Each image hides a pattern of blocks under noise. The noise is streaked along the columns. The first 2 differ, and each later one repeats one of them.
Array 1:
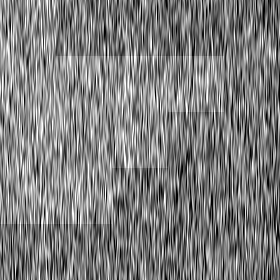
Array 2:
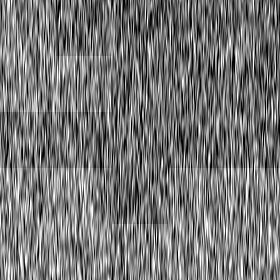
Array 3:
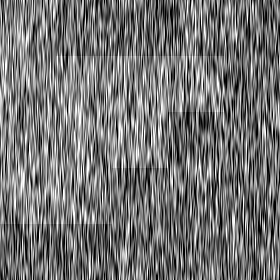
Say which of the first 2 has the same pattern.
1
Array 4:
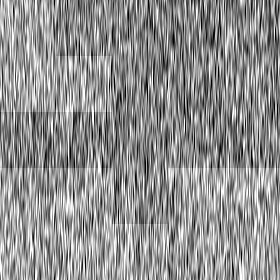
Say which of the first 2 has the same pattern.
2
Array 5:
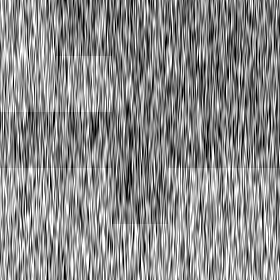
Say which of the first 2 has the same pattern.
2
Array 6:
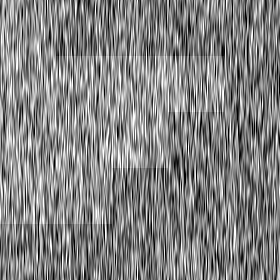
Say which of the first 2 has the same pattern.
1
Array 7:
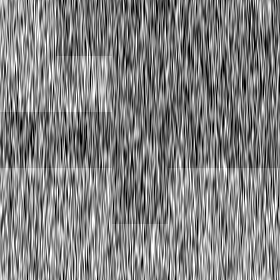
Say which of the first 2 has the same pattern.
2
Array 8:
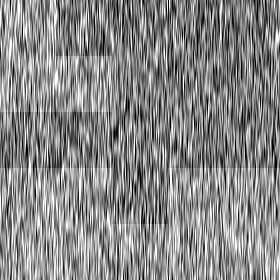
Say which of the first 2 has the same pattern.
2
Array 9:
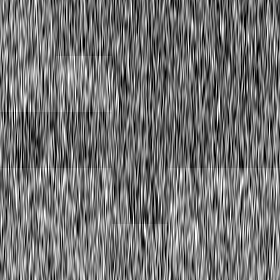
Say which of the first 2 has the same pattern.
2
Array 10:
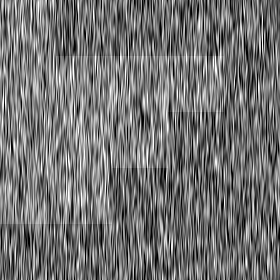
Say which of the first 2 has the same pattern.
1
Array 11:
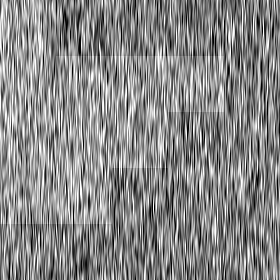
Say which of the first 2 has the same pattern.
1
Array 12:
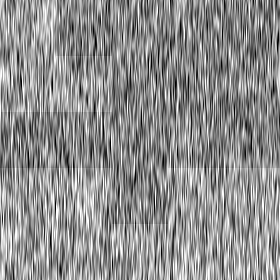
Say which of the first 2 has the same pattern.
2
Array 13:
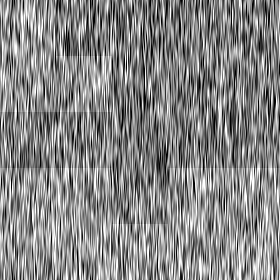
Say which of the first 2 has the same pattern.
2
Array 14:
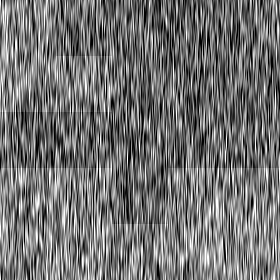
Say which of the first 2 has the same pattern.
2
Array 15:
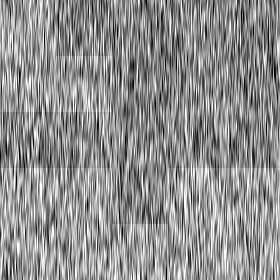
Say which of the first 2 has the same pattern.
2
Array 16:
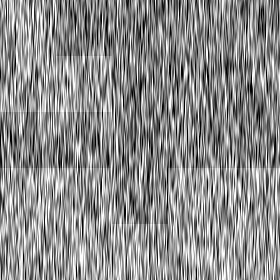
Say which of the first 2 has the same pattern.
2
